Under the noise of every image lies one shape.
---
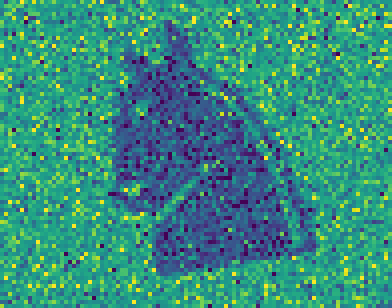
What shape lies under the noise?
chess knight
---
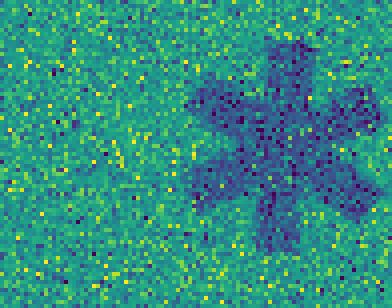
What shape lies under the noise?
asterisk
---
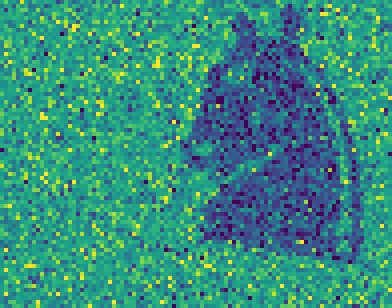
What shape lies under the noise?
chess knight
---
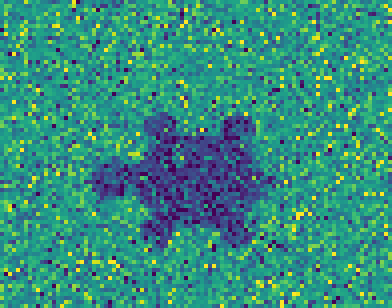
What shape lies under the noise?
turtle
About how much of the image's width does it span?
half
